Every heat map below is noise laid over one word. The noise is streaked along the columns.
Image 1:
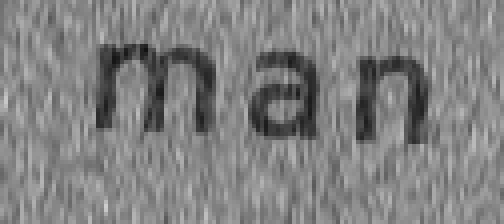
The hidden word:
man
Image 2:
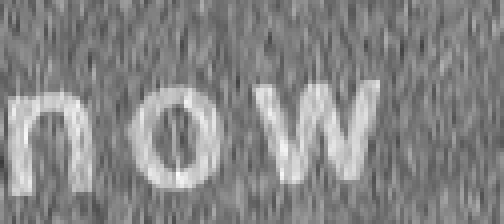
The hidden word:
now
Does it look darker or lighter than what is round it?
lighter
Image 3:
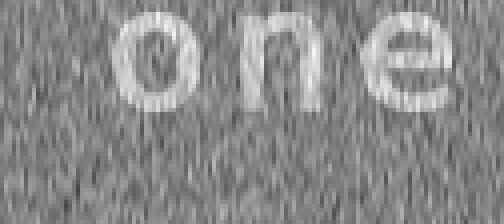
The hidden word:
one
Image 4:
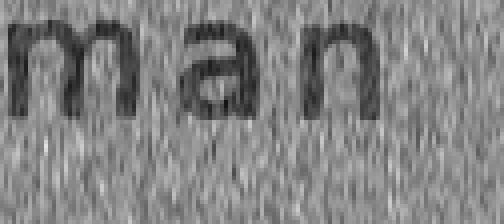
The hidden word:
man
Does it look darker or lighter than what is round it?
darker
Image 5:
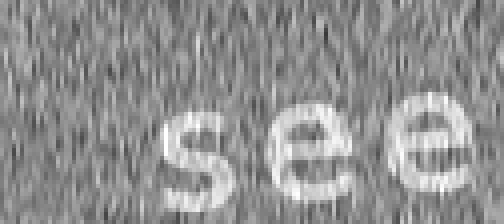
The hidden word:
see
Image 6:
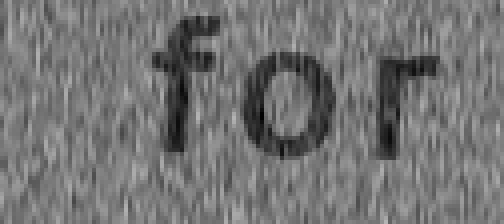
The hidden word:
for
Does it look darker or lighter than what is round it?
darker
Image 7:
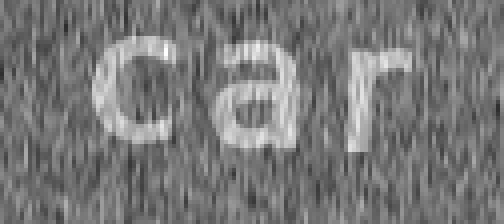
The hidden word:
car
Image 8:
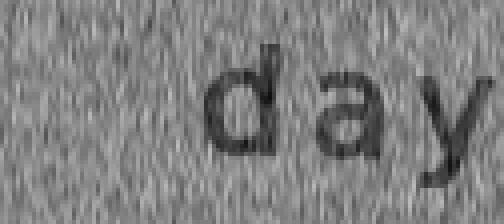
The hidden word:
day
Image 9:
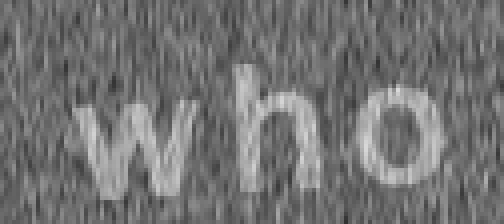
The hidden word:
who
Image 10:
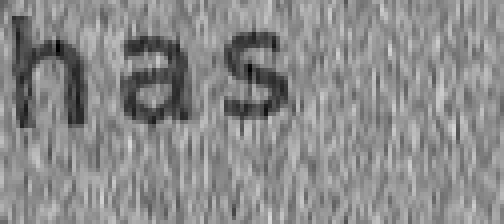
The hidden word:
has
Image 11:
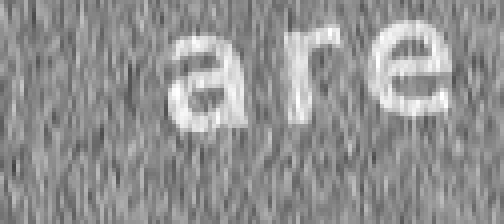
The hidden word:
are
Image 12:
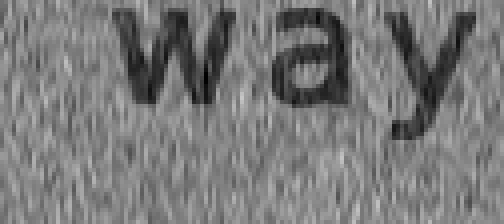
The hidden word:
way
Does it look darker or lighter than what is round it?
darker
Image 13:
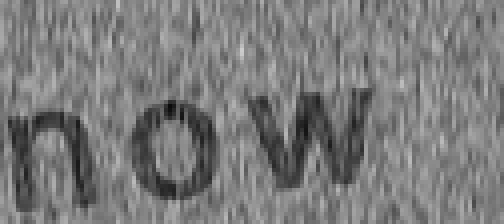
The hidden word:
now
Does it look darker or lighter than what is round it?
darker
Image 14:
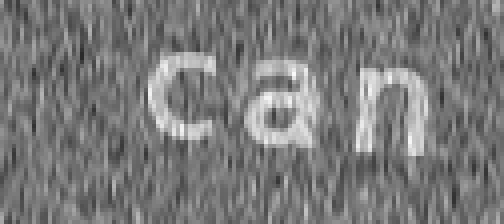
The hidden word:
can
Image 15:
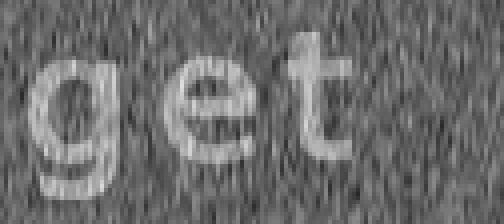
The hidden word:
get
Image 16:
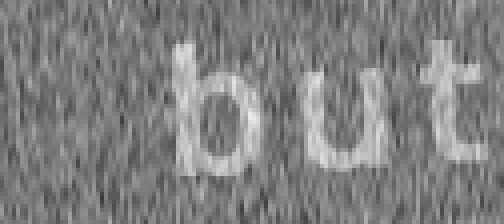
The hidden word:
but
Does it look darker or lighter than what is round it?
lighter
